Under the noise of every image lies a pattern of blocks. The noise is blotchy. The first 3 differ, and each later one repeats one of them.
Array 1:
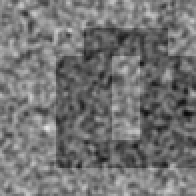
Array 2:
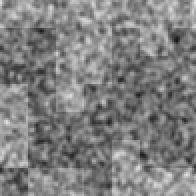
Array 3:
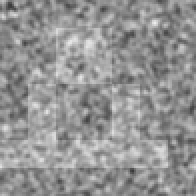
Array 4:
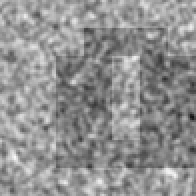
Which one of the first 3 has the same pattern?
1
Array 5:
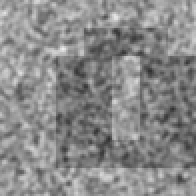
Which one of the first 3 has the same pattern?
1
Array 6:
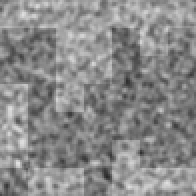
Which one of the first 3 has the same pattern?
2
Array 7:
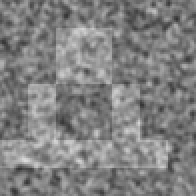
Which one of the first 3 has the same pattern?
3
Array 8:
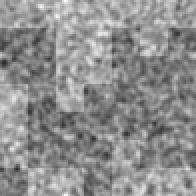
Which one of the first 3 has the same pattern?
2
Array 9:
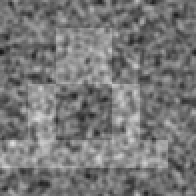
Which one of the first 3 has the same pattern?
3
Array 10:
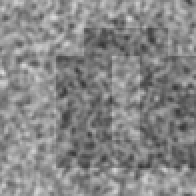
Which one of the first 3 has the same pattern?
1
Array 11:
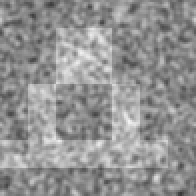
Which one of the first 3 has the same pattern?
3
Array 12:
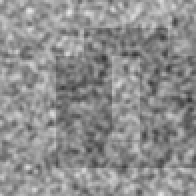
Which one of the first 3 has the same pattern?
1
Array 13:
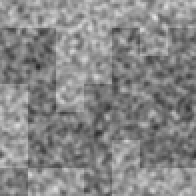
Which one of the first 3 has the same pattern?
2
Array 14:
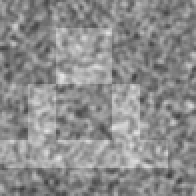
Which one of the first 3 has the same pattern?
3
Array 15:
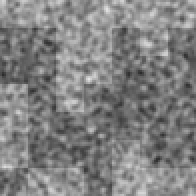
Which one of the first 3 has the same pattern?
2
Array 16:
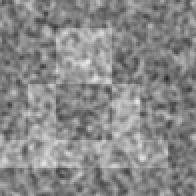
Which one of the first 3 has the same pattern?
3
